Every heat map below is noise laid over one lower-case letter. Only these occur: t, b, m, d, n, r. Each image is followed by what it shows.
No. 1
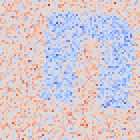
n
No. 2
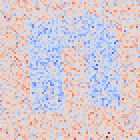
n
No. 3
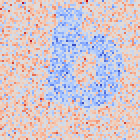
b
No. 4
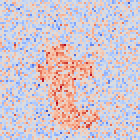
t
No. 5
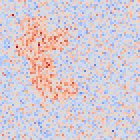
t
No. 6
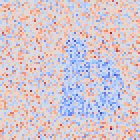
b
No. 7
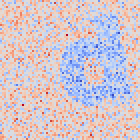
d
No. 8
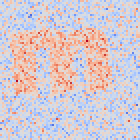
m
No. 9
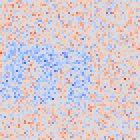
m
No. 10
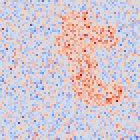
t
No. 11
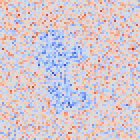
t
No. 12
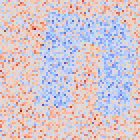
n
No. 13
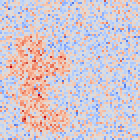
t
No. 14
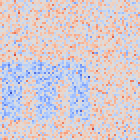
m
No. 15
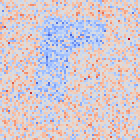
r
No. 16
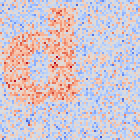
d
